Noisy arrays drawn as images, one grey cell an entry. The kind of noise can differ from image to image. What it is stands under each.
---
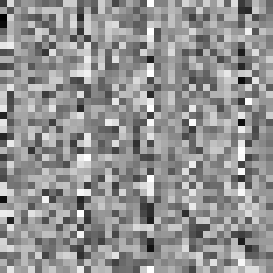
columns of uneven size
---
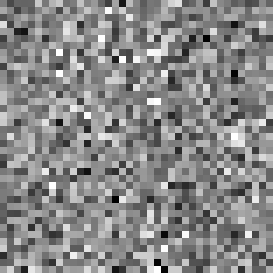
low rank plus noise
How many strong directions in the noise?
five to eight
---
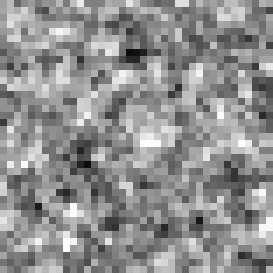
blotchy
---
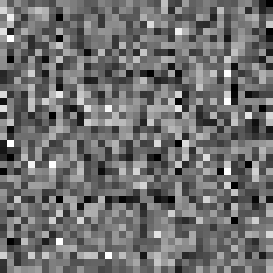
low rank plus noise
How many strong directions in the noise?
three or four
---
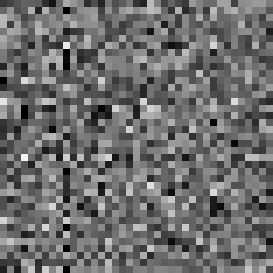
low rank plus noise
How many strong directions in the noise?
three or four
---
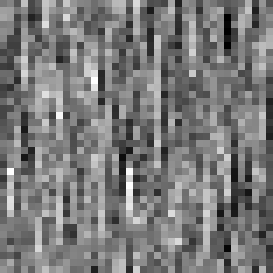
streaked along the columns
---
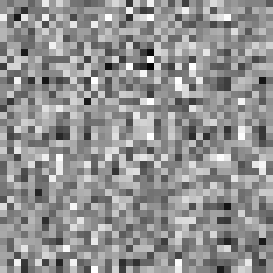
low rank plus noise
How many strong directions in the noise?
two
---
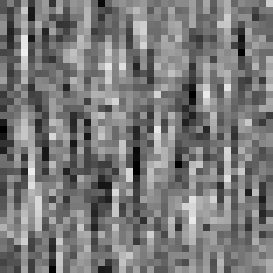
streaked along the columns
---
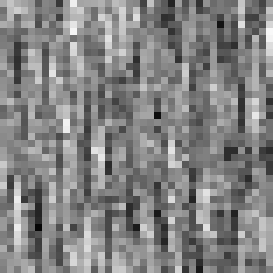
streaked along the columns
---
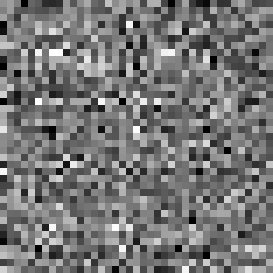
low rank plus noise
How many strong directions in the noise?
one
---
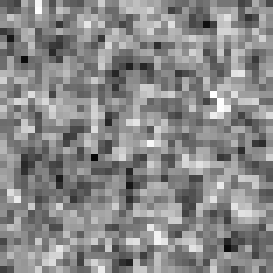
blotchy
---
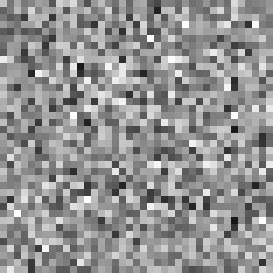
independent entries
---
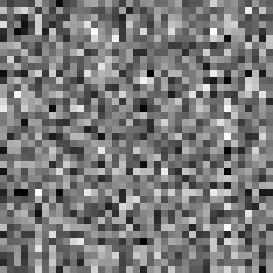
low rank plus noise
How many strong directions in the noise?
two
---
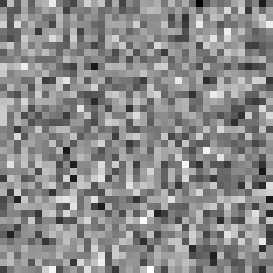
low rank plus noise
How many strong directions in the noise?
three or four
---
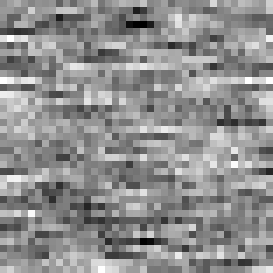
streaked along the rows
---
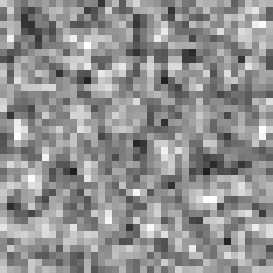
blotchy
